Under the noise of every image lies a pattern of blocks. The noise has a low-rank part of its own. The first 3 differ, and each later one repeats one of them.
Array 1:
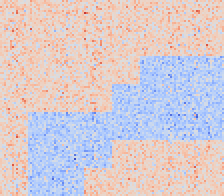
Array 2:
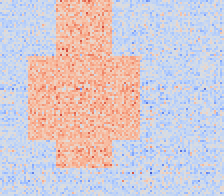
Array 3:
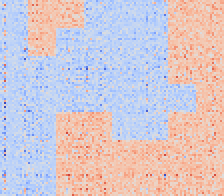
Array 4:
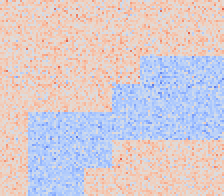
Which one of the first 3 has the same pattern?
1
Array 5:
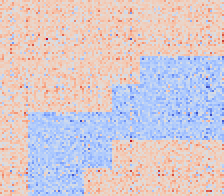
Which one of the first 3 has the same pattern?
1
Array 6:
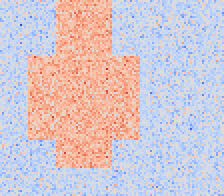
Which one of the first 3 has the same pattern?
2
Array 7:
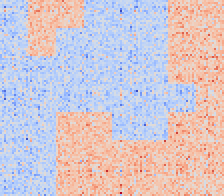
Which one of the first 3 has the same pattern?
3
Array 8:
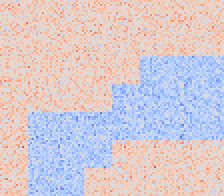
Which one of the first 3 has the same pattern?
1
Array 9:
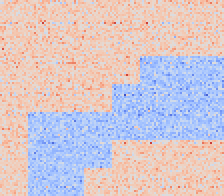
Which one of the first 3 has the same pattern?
1
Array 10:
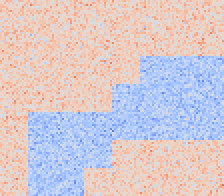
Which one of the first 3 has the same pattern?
1
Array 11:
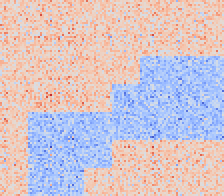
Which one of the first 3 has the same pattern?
1
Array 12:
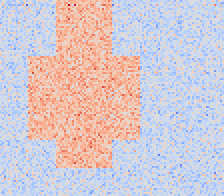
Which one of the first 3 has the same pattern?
2
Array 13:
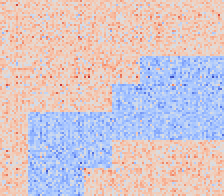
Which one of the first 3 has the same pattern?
1
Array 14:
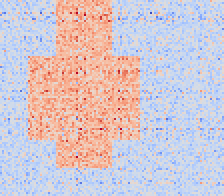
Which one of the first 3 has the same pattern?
2
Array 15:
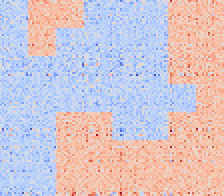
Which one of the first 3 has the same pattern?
3
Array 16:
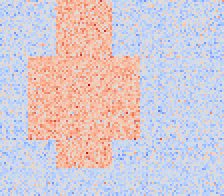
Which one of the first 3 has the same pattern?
2
